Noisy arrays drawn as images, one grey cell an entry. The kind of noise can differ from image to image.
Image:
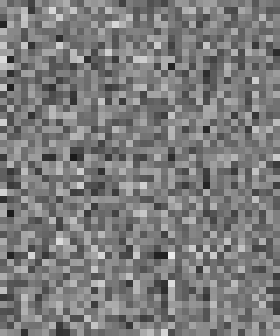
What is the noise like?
low rank plus noise
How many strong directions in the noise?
five to eight
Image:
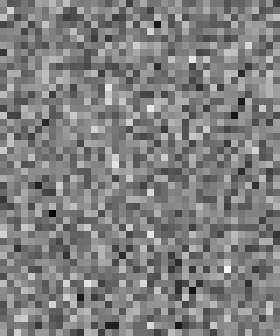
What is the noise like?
independent entries
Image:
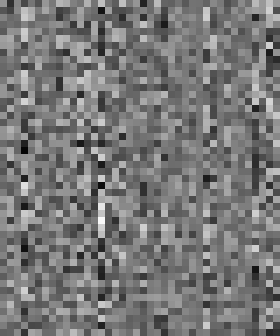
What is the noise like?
columns of uneven size
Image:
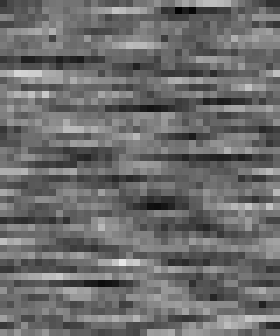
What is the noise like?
streaked along the rows
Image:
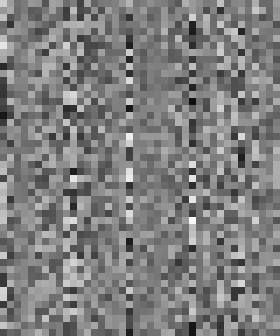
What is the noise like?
columns of uneven size
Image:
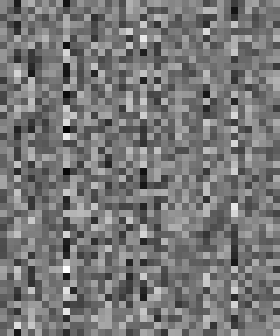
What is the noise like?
columns of uneven size
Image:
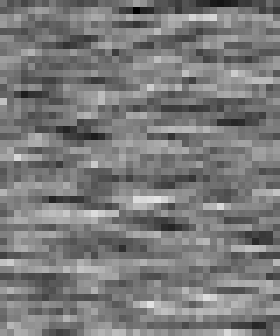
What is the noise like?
streaked along the rows
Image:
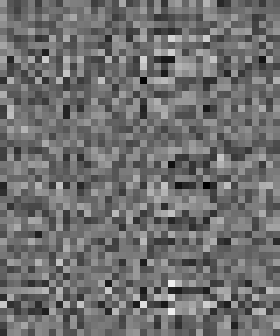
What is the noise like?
low rank plus noise
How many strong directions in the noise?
two
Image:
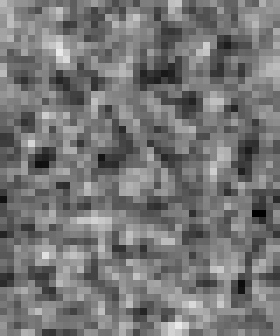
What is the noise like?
blotchy
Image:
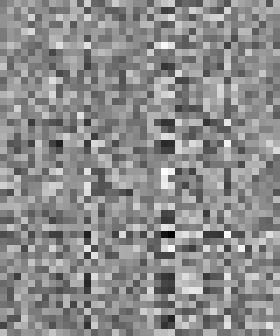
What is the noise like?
low rank plus noise
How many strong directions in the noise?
one
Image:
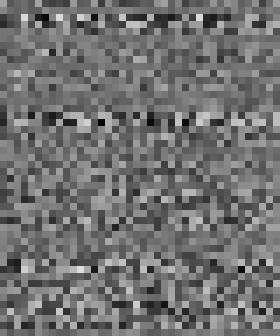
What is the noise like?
rows of uneven size
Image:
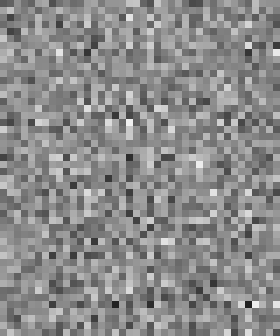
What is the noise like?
low rank plus noise
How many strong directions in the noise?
five to eight
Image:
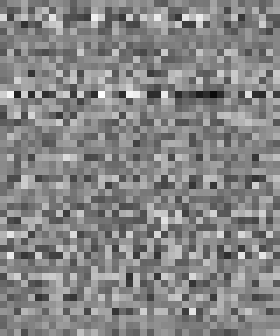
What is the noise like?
rows of uneven size
